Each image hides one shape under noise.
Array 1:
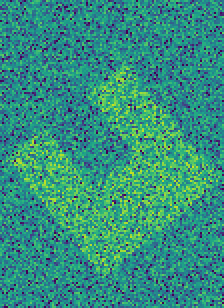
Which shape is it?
square with a notch
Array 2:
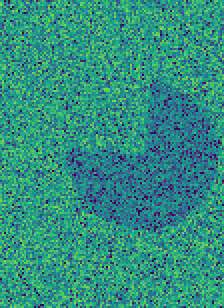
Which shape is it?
disc with a wedge cut out
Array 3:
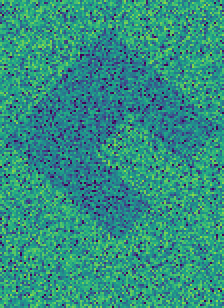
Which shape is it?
square with a notch
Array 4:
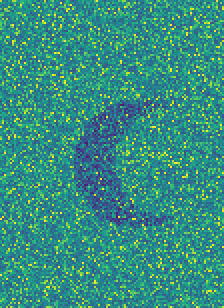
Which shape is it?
crescent
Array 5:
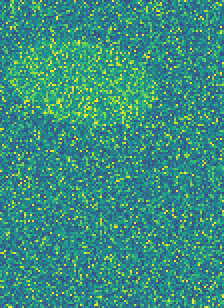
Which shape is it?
ellipse
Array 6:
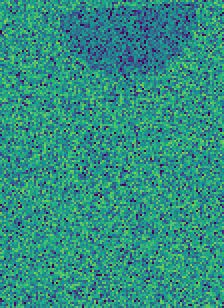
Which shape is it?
half disc
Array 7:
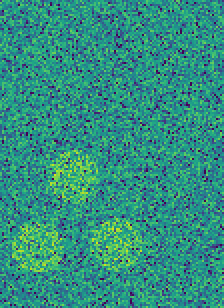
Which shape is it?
three dots
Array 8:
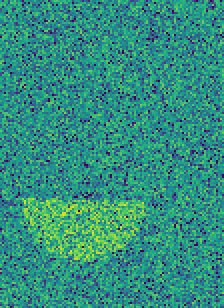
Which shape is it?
half disc
